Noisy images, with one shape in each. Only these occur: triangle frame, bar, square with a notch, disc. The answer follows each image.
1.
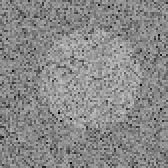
light disc
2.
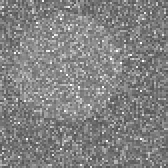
light disc
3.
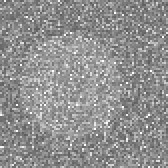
light disc
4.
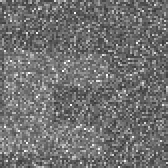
light square with a notch
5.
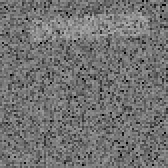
light bar
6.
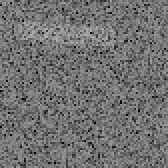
light bar
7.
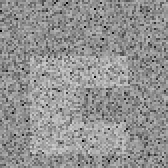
light square with a notch
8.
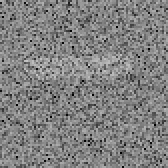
light bar
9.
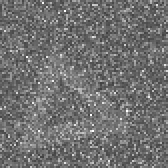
light triangle frame
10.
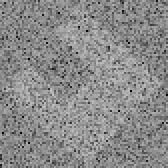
light square with a notch
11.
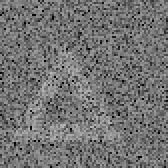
light triangle frame
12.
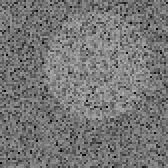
light disc
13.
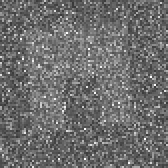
light square with a notch
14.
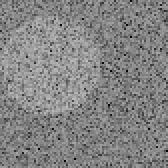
light disc
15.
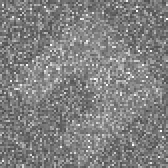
light square with a notch
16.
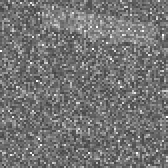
light bar
